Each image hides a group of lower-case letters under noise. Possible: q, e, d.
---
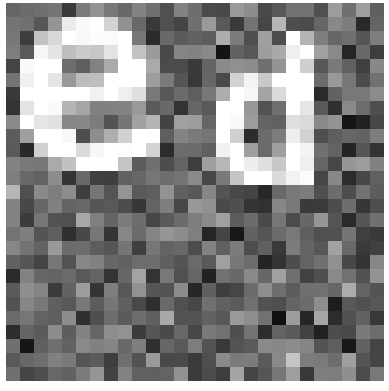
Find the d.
top right
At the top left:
e
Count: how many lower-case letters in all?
2
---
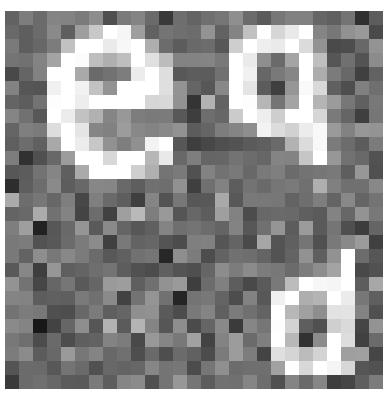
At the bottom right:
d
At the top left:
e
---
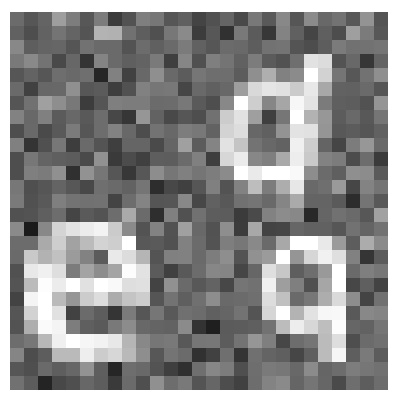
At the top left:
nothing
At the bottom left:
e
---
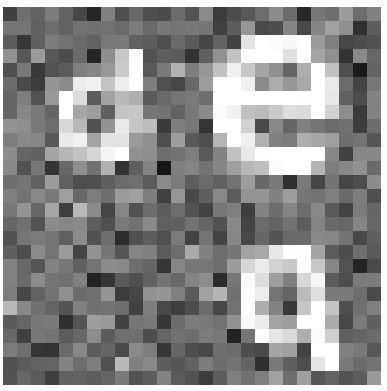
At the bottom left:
nothing
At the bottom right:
q
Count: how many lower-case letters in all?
3
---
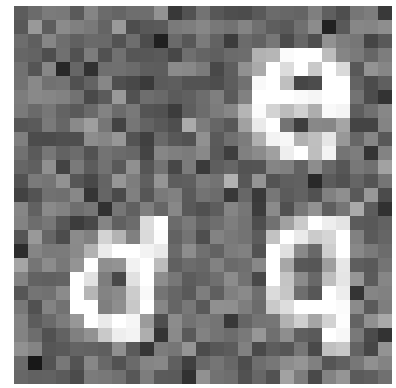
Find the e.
top right
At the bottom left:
d
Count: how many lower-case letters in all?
3
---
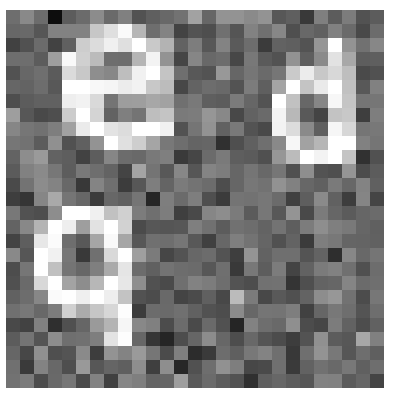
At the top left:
e
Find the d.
top right
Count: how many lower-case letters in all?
3
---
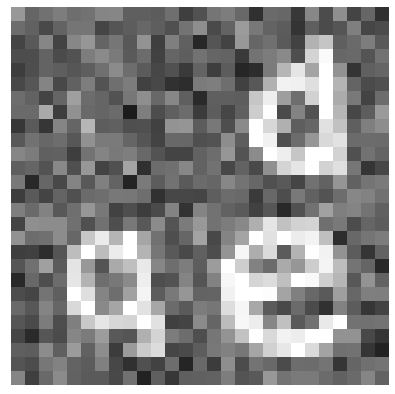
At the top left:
nothing
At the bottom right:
e
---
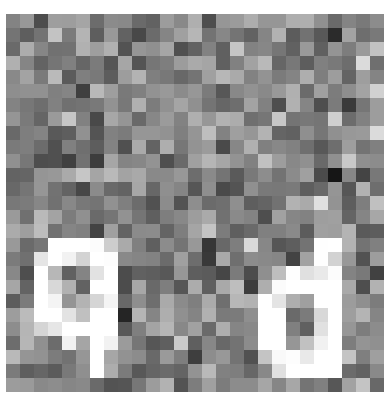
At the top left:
nothing
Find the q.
bottom left
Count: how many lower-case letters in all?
2
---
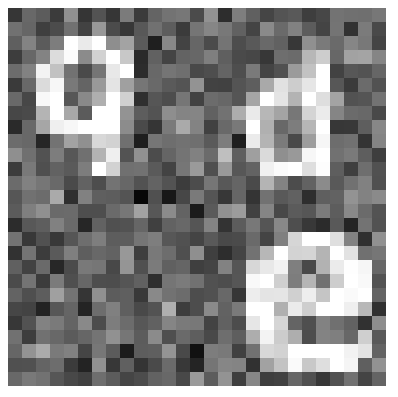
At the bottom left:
nothing
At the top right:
d
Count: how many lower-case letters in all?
3
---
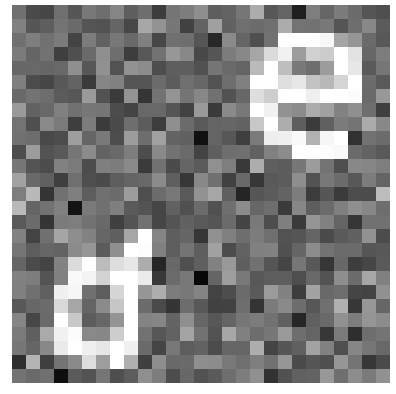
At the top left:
nothing
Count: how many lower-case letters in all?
2
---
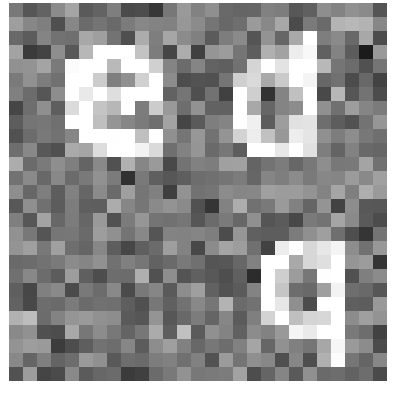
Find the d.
top right
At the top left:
e
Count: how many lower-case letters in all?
3
